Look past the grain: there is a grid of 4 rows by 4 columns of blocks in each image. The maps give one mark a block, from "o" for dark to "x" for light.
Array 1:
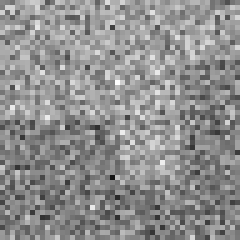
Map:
xxxx
xxxo
ooxo
oooo
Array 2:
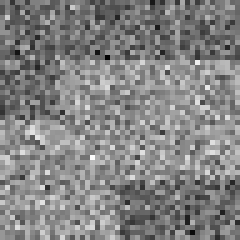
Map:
oooo
oxxx
xxxx
xxoo
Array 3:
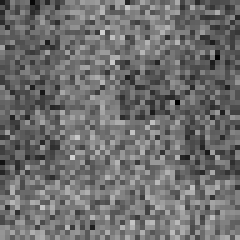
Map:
oxxo
oxoo
oxxo
xxxx
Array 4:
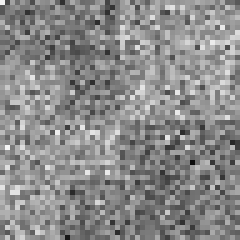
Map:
ooxx
xoxx
xxoo
xooo
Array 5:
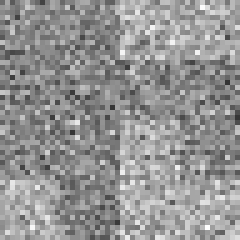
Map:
ooxx
oooo
ooxo
xoxx
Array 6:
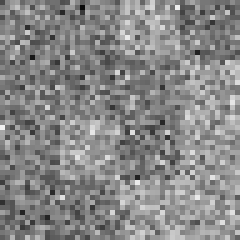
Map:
ooxo
ooox
oxox
ooxx
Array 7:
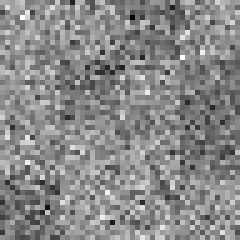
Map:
xxox
xoxo
xxxo
oxxx
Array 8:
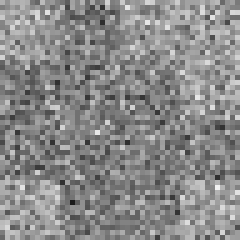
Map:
xoxx
ooox
oooo
xoox
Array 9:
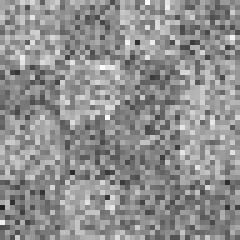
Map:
xoxo
oxox
xoox
oxoo
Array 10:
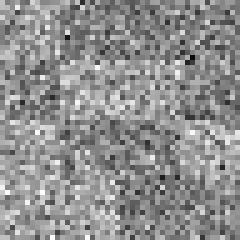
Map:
xooo
oxxo
xoox
xxoo
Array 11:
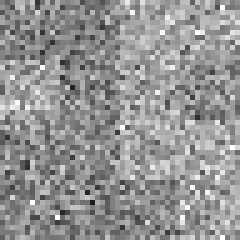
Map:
ooxx
xoxo
ooxx
ooox
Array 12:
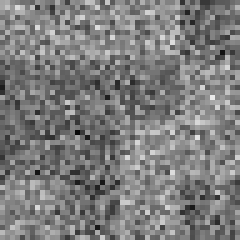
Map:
xxxo
ooox
ooxx
xoxo
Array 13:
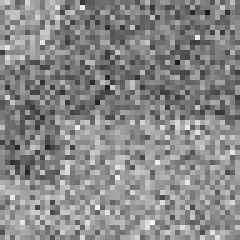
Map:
xooo
oooo
oxxx
xxxx
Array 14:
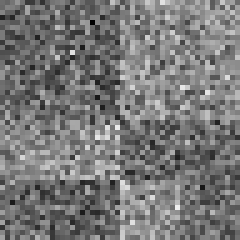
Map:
ooxx
ooxx
xxoo
ooxo
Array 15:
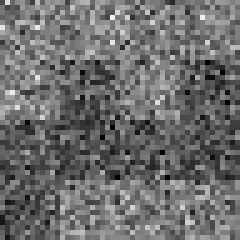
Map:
xxxx
xoxo
oooo
oxxx
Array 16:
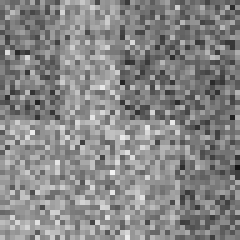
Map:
oxoo
oxoo
xxxo
xxxo
